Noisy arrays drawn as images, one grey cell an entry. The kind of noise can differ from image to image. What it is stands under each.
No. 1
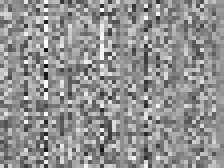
columns of uneven size
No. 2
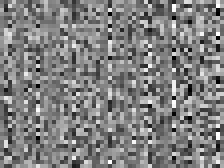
columns of uneven size
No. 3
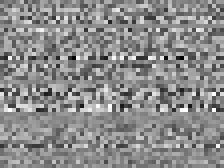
rows of uneven size
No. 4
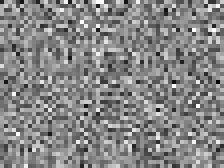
low rank plus noise
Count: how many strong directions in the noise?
five to eight
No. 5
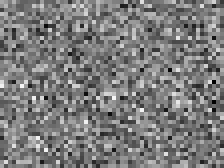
low rank plus noise
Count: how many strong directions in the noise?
five to eight
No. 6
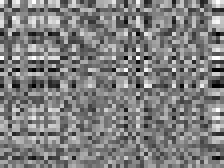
low rank plus noise
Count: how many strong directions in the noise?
one
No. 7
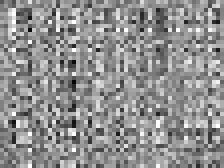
low rank plus noise
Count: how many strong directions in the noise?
two
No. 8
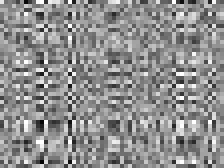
low rank plus noise
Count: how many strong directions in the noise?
one
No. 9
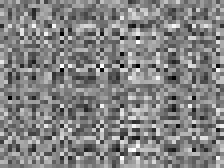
low rank plus noise
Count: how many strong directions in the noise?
two
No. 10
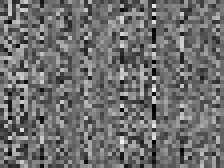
columns of uneven size
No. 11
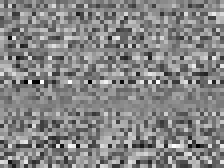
rows of uneven size
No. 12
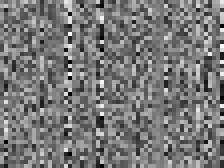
columns of uneven size
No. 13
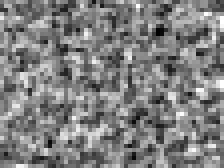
blotchy
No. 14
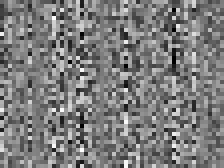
columns of uneven size
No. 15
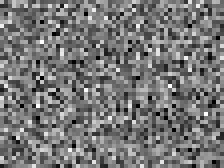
independent entries
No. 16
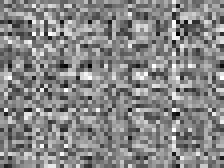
low rank plus noise
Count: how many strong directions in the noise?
three or four
